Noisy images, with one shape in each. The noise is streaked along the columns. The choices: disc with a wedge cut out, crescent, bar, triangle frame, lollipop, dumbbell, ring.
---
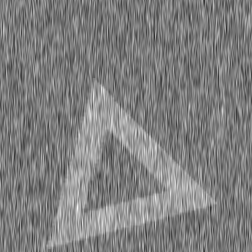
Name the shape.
triangle frame
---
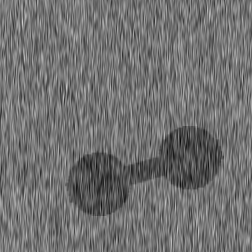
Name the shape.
dumbbell
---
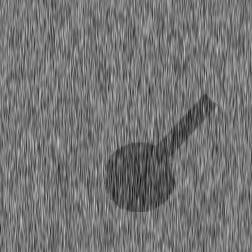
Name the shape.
lollipop
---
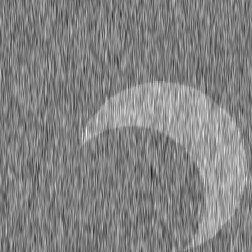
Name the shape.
crescent
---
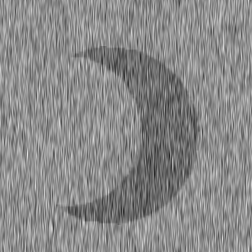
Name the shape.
crescent
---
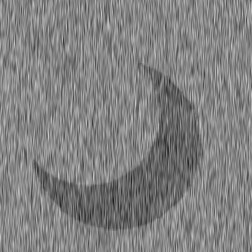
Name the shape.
crescent
